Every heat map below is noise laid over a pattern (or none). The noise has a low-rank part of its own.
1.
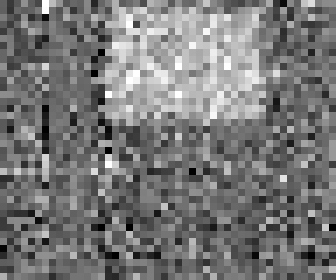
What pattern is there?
one block
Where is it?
top middle
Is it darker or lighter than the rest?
lighter
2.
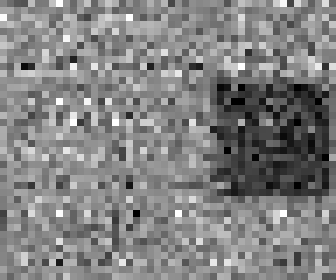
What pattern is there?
one block
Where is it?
middle right
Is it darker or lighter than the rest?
darker
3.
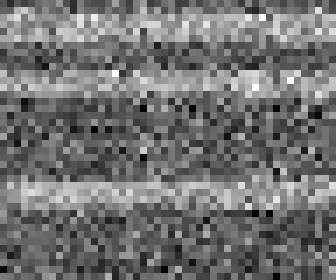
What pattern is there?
bands of rows
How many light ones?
3
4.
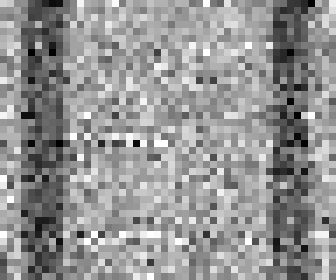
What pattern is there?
bands of columns
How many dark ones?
2
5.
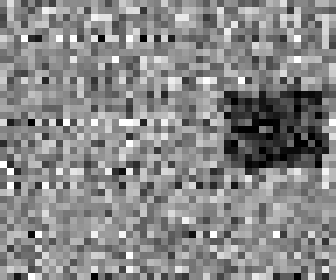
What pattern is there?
one block
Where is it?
middle right
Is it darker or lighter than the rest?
darker
